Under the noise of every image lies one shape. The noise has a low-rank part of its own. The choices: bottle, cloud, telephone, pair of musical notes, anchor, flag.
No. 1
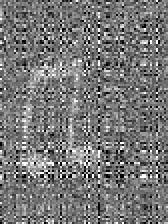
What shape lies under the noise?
pair of musical notes
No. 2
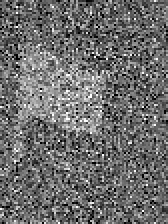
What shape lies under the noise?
flag
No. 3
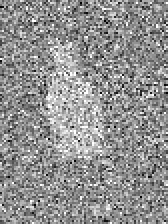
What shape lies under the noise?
bottle
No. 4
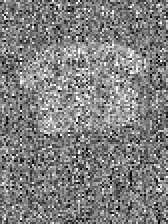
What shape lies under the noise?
telephone
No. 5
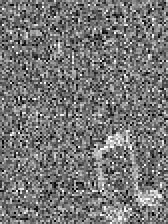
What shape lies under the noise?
pair of musical notes
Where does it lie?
bottom right
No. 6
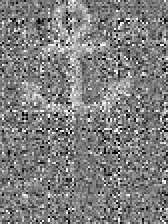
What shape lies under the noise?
anchor
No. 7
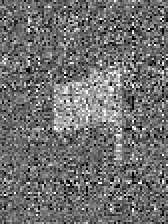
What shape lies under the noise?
flag
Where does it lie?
centre
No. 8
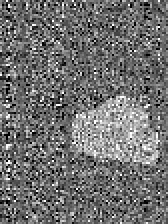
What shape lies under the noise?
cloud
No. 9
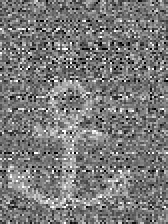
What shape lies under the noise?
anchor
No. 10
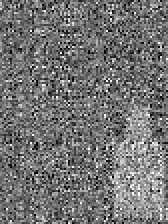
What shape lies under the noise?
bottle
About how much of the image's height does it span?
half
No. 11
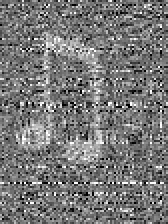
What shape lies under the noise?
pair of musical notes
